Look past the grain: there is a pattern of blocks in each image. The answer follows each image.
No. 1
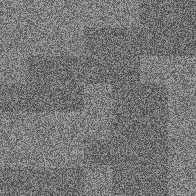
no symmetry
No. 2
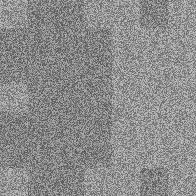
top and bottom mirror each other
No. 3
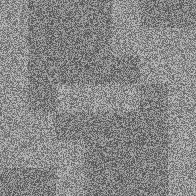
the same after a half turn
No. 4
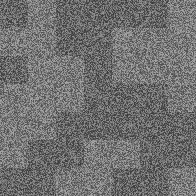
no symmetry
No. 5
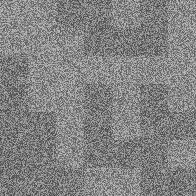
no symmetry
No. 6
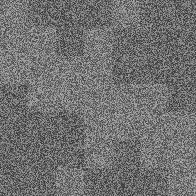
the same after a half turn
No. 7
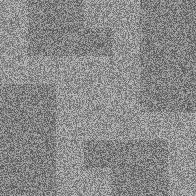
the same after a half turn
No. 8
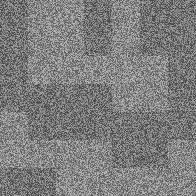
no symmetry
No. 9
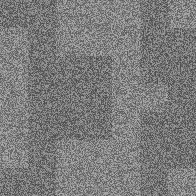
top and bottom mirror each other
